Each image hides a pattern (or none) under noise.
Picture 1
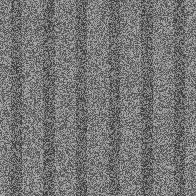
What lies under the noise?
vertical stripes
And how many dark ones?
6
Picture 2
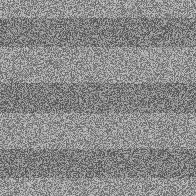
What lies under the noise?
horizontal stripes
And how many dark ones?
3
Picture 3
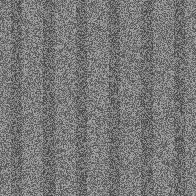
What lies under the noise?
vertical stripes
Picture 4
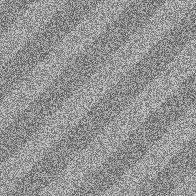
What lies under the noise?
diagonal stripes
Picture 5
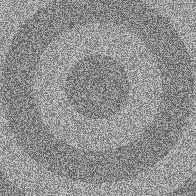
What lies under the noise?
rings round one point
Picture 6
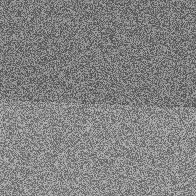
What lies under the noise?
a sharp edge
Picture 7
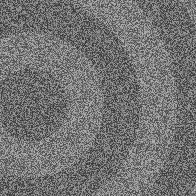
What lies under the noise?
rings round one point
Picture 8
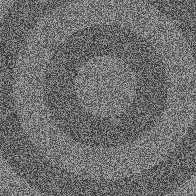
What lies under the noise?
rings round one point
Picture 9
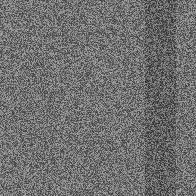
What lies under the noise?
one vertical stripe
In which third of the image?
right
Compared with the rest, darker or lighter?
darker
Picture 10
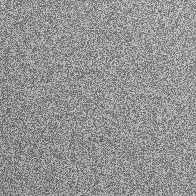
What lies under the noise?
a smooth slope
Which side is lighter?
top right
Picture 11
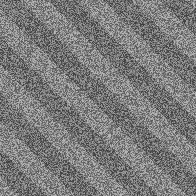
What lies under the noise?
diagonal stripes
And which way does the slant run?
top left to bottom right
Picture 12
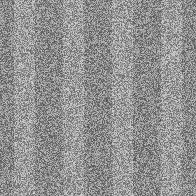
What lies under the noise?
vertical stripes
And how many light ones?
4
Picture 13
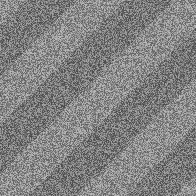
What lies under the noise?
diagonal stripes
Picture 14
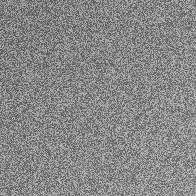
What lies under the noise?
a smooth slope
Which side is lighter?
bottom right
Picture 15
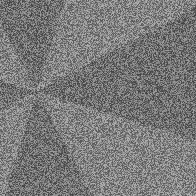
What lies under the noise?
spokes from one point
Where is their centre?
middle left
